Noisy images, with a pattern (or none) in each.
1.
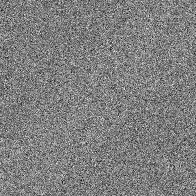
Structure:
a diagonal band
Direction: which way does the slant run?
bottom left to top right
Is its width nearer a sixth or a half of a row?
a half
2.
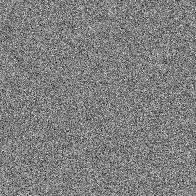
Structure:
only noise
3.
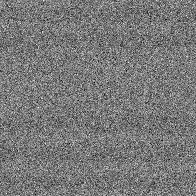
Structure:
bands of rows
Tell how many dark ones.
5
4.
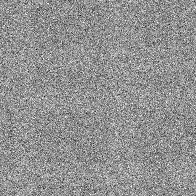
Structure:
bands of rows crossing bands of columns
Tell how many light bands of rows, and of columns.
3 and 2
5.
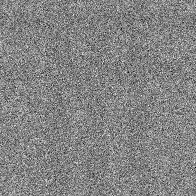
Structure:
bands of rows crossing bands of columns
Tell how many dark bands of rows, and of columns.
2 and 3
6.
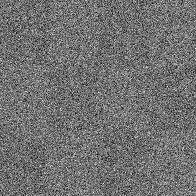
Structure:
a checkerboard
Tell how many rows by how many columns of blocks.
3 by 4
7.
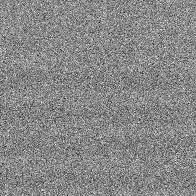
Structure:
bands of rows
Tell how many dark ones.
4
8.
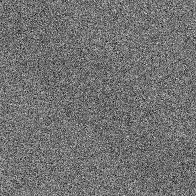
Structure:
a diagonal band
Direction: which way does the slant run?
top left to bottom right
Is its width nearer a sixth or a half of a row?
a half
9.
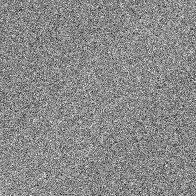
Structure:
a diagonal band
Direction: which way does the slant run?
bottom left to top right
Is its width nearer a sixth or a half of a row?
a half
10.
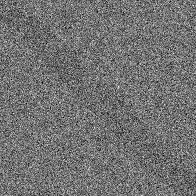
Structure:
a diagonal band
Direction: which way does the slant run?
top left to bottom right
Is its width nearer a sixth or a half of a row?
a sixth
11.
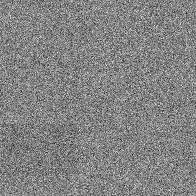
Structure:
one block
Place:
bottom left
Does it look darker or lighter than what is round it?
darker
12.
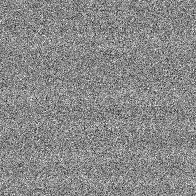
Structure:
bands of rows
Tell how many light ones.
5
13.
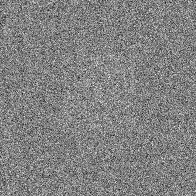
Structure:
one block
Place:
centre
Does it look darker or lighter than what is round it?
lighter
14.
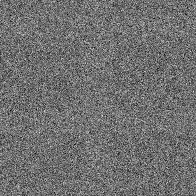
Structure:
bands of rows crossing bands of columns
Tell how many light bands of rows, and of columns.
2 and 1
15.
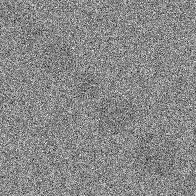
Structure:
blocks along the diagonal
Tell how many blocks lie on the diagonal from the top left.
7
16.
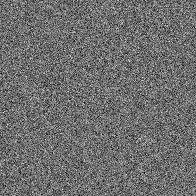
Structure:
only noise
